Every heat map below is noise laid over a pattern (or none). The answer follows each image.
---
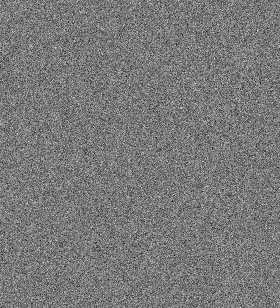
only noise
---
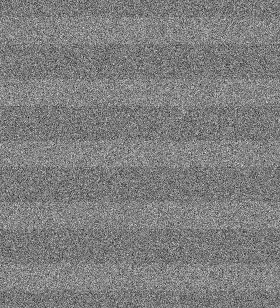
horizontal stripes
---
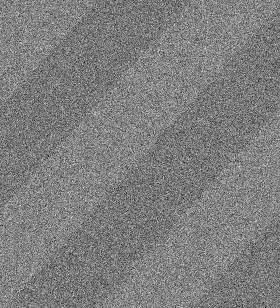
diagonal stripes
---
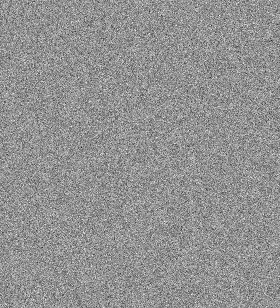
only noise
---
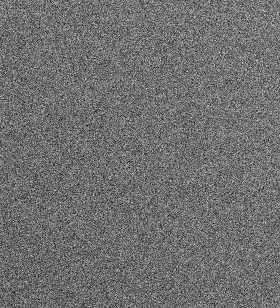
a smooth slope
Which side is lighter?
top right
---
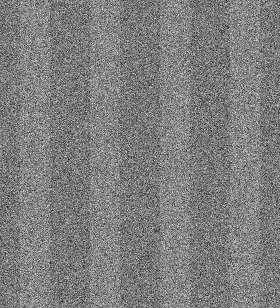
vertical stripes
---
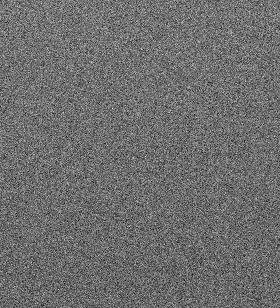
a smooth slope
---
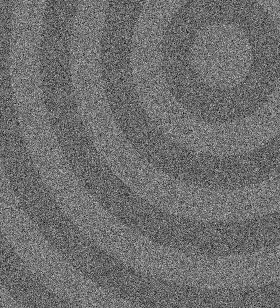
rings round one point
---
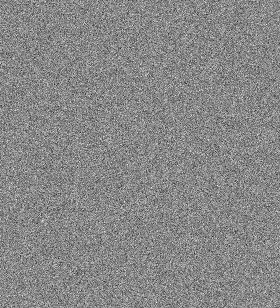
only noise
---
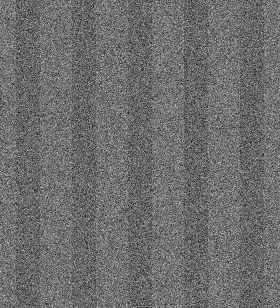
vertical stripes
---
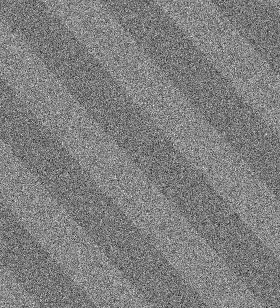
diagonal stripes
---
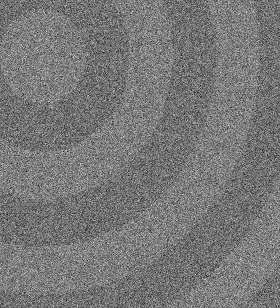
rings round one point
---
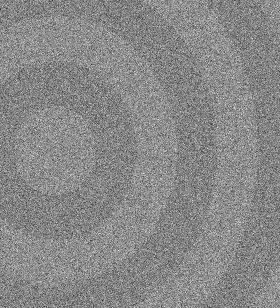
rings round one point
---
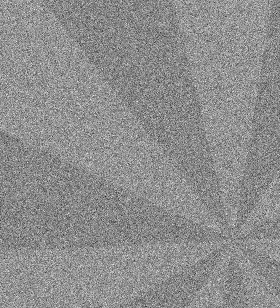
spokes from one point
